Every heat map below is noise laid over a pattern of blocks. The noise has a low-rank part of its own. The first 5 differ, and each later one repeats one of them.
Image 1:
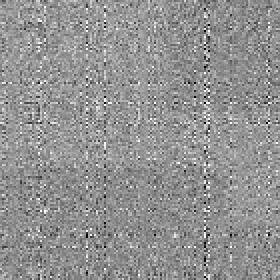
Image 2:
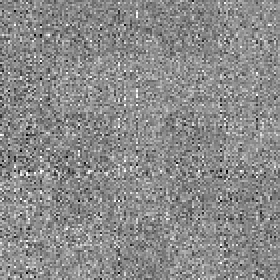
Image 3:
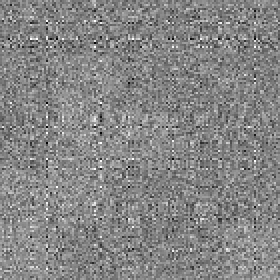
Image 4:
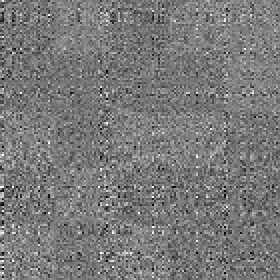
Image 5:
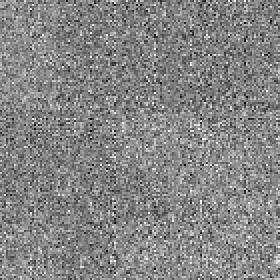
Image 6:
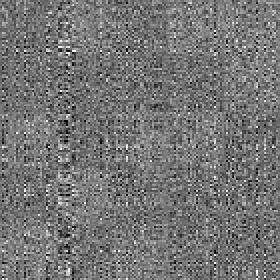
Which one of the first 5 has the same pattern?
4
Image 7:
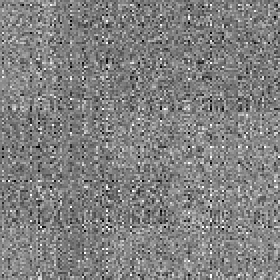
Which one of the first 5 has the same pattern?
5
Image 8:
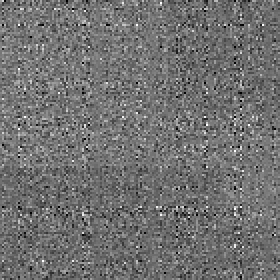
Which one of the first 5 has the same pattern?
1
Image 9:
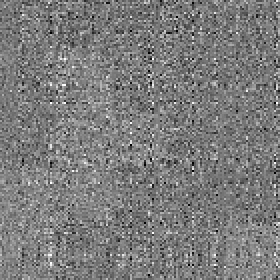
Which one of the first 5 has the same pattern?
3
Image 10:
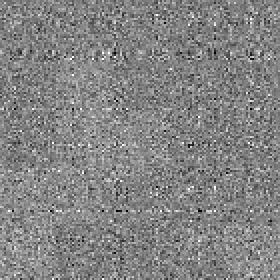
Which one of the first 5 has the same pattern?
3
